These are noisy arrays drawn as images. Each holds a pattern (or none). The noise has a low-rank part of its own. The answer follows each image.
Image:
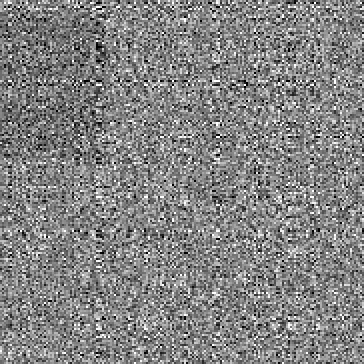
one block
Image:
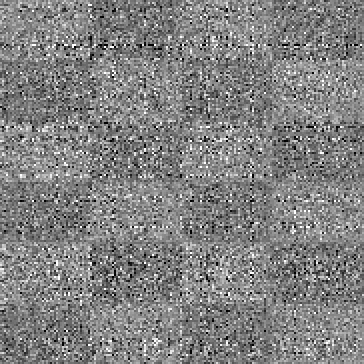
a checkerboard
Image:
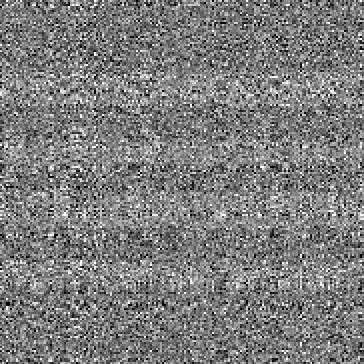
bands of rows
